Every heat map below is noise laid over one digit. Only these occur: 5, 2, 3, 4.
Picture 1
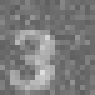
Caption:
light 3
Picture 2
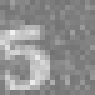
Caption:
light 5
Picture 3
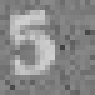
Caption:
light 5
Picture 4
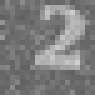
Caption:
light 2
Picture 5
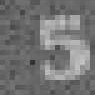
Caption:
light 5
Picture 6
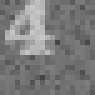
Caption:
light 4
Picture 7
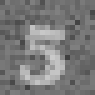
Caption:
light 5
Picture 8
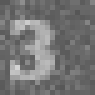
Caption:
light 3
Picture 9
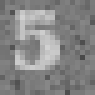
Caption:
light 5
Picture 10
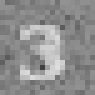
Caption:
light 3
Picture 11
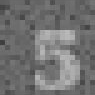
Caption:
light 5
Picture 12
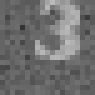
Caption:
light 3
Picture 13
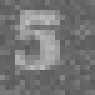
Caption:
light 5
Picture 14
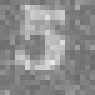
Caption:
light 5
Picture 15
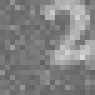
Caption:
light 2
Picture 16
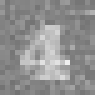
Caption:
light 4
